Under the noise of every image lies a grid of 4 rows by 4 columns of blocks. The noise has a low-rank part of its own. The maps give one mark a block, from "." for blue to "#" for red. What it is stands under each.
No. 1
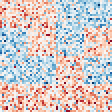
# # . .
. # . #
. . # .
# # # #
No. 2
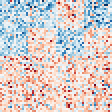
. . # .
. # . #
# # # #
# # # #
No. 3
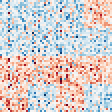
. . . #
. . . .
# # # #
# . # .
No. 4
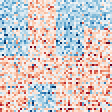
. # . .
. # . #
# # # #
# . # #
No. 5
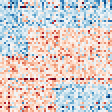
. . . .
. # # #
# # # #
# # . .
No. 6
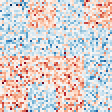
. # . #
. . . .
# # # .
# . # .
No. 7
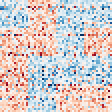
. # . .
# # . #
# . . .
# . # #
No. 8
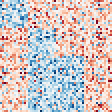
. # # #
# . # #
# . . #
# . . #
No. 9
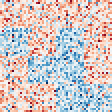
# # # #
. # . #
# . . #
# # . .
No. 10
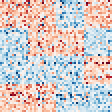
# # . #
. # # .
. . . #
# # . .
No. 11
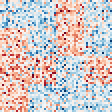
. . # .
# . # .
# # . #
# . . .
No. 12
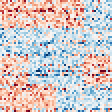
# # # .
. . . .
# . . #
# # . .
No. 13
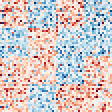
# . # .
. # . .
# # . #
# . # #
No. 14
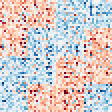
# # . .
# . . #
. . # #
. # # .
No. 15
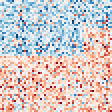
. . . .
. . . #
# # # #
# # # #
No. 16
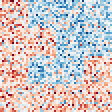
# . . .
# # . .
# . . #
# # # #
